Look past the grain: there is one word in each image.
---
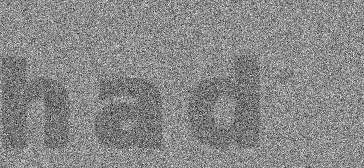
had
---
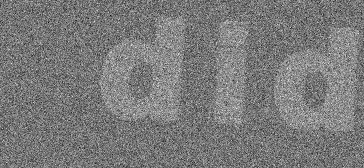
did
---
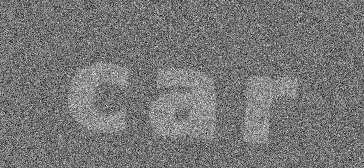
car
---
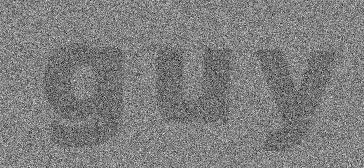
guy
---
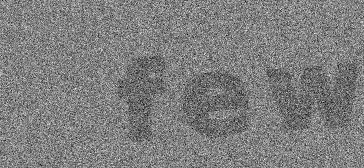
few
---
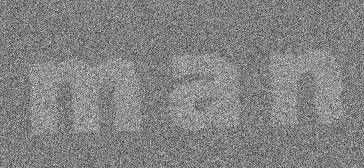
man
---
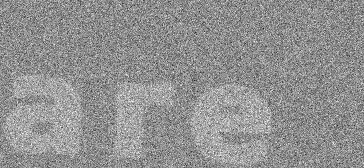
are
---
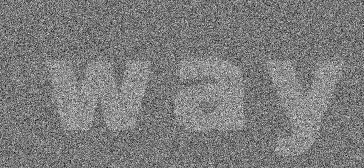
way
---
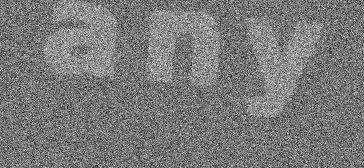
any
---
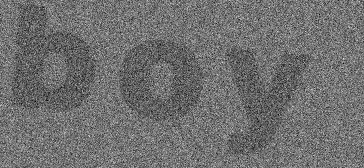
boy
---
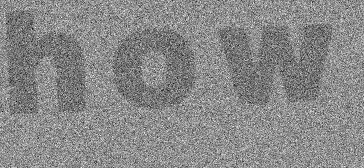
how
